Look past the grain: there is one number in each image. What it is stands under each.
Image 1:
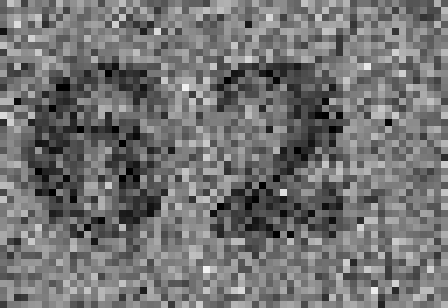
62
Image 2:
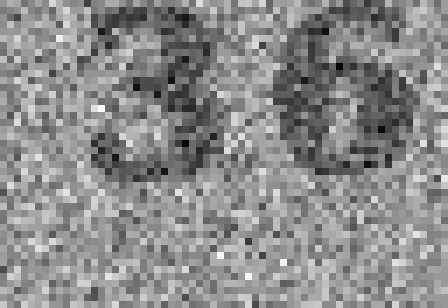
36
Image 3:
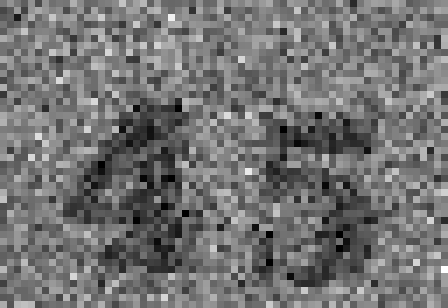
45
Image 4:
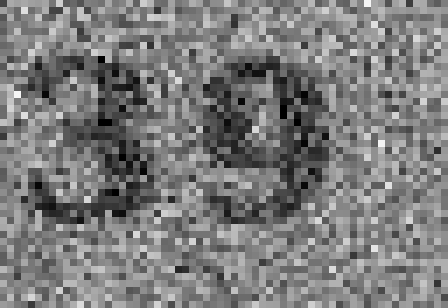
39
